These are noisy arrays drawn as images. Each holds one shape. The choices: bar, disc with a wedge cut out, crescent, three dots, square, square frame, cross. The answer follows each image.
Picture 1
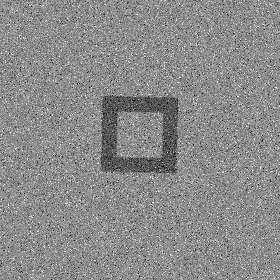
dark square frame, centre
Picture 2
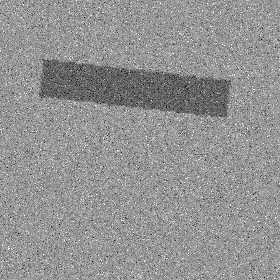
dark bar
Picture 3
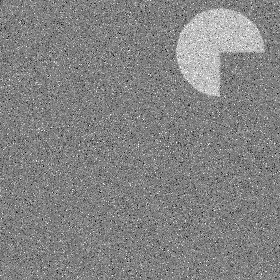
light disc with a wedge cut out, top right
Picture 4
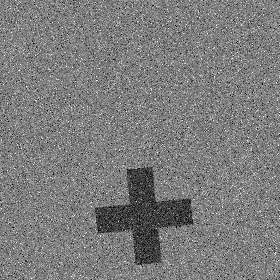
dark cross, bottom middle
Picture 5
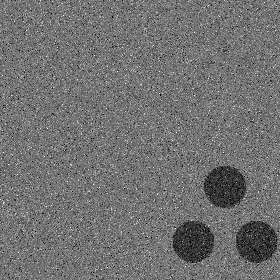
dark three dots, bottom right
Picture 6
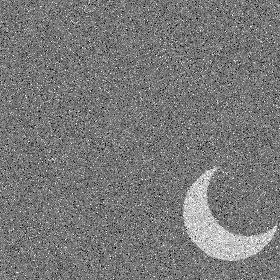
light crescent, bottom right
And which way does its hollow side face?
up and right
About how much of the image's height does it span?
a third
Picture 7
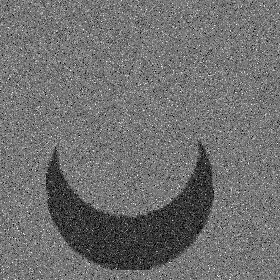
dark crescent
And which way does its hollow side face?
up
